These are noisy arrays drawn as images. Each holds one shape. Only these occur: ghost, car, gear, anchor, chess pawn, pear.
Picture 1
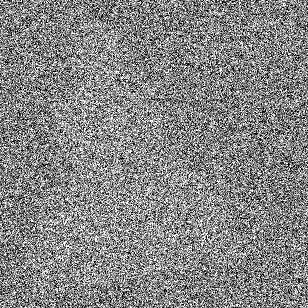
light chess pawn
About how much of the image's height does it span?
nearly all
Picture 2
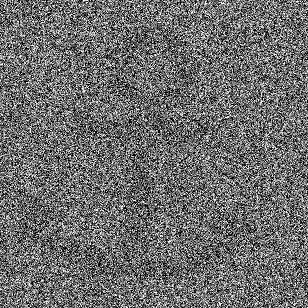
dark anchor
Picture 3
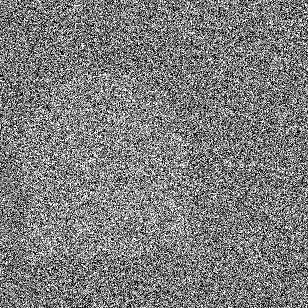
light ghost
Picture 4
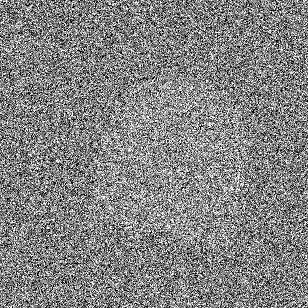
light ghost
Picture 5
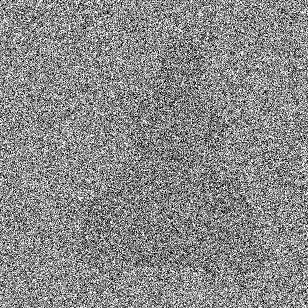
dark chess pawn
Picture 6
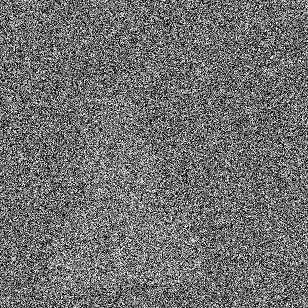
light chess pawn
